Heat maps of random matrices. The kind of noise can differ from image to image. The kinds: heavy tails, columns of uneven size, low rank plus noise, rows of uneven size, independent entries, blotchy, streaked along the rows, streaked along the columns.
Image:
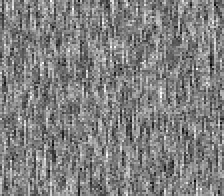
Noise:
streaked along the columns
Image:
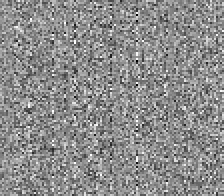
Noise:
columns of uneven size
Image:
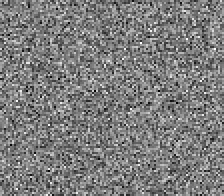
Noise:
low rank plus noise
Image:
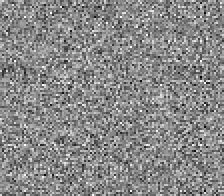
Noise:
low rank plus noise
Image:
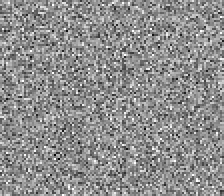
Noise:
low rank plus noise
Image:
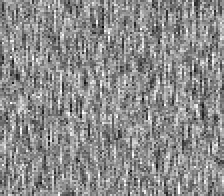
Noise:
streaked along the columns
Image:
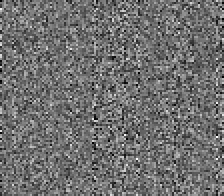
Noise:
columns of uneven size
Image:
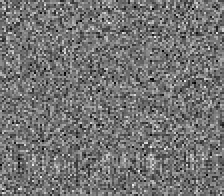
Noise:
low rank plus noise
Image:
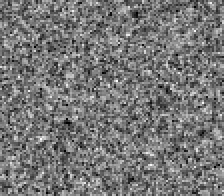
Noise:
blotchy
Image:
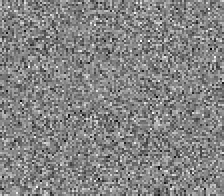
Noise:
low rank plus noise
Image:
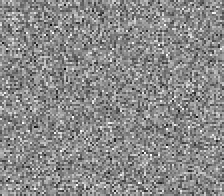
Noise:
low rank plus noise
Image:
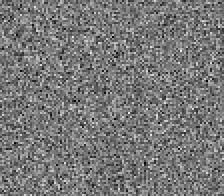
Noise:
independent entries
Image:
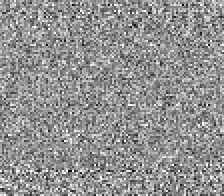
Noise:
rows of uneven size
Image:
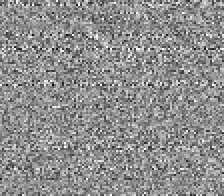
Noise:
rows of uneven size
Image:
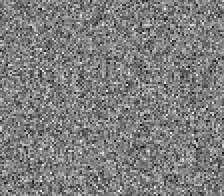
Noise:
low rank plus noise
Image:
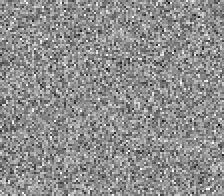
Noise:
independent entries
